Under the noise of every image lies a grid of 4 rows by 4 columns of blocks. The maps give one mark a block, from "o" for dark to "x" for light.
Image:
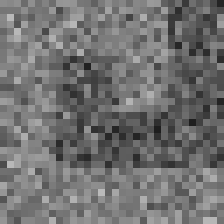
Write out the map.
xxxo
xoxo
xooo
xxxx
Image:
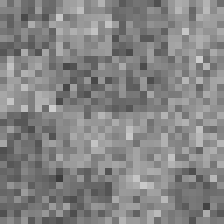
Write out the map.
oxox
xoox
oxxx
ooxo
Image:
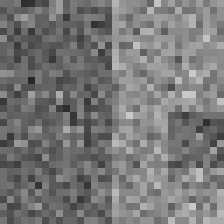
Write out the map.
ooxx
ooxx
ooxo
ooxx
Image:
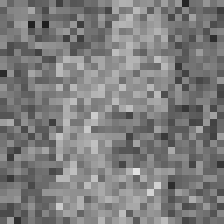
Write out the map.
ooxo
oxxo
oxoo
oxxo
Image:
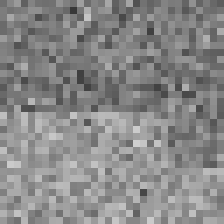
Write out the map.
oooo
oooo
xxxo
xxxx
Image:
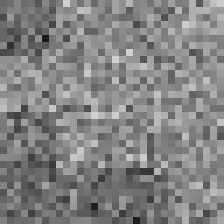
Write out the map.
oxxx
xxxx
oxxx
ooox
